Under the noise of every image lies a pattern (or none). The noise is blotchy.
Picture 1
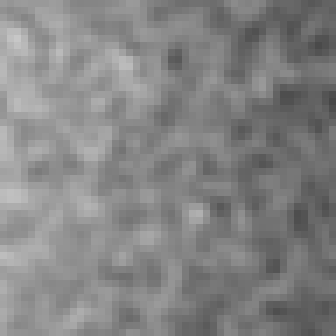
a smooth slope
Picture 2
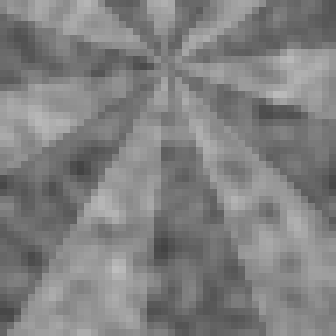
spokes from one point
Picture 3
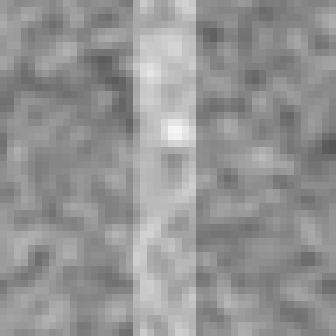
one vertical stripe
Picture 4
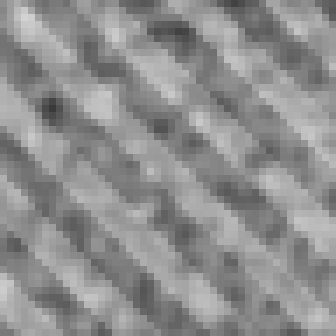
diagonal stripes
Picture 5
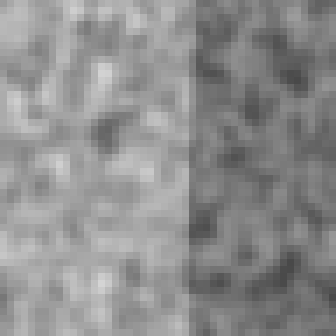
a sharp edge
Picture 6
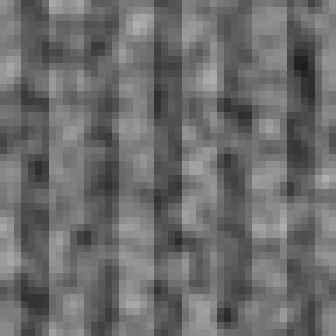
vertical stripes
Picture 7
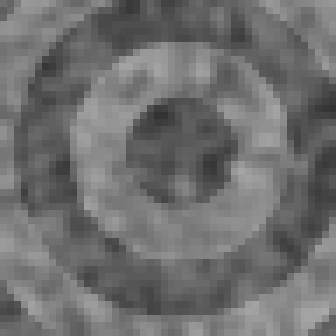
rings round one point
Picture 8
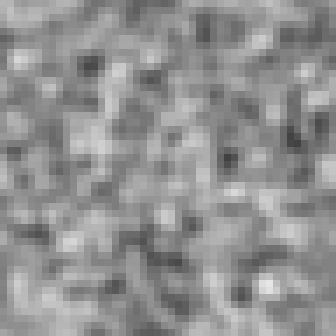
only noise
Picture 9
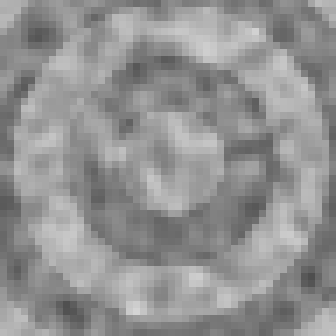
rings round one point
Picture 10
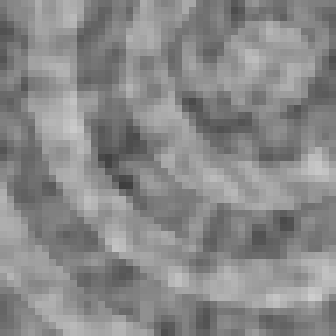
rings round one point
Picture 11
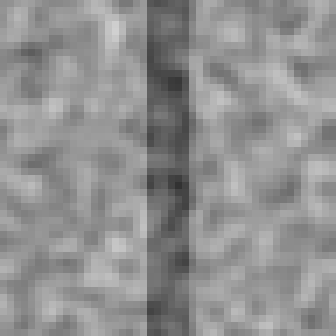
one vertical stripe
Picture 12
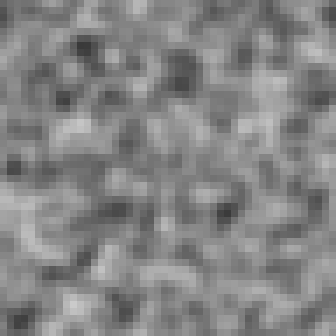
only noise
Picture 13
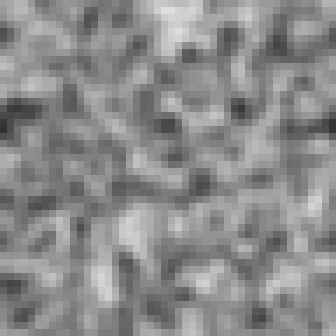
only noise
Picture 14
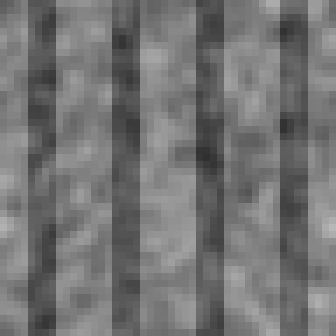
vertical stripes
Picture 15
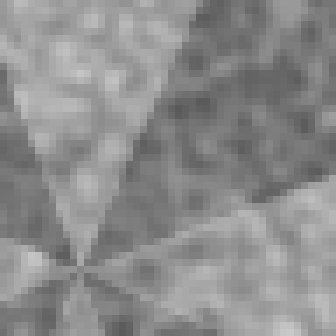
spokes from one point
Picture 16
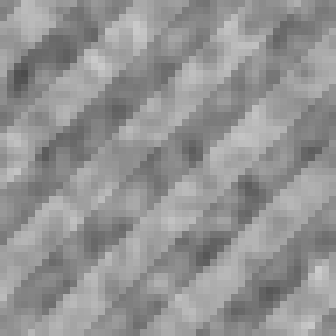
diagonal stripes
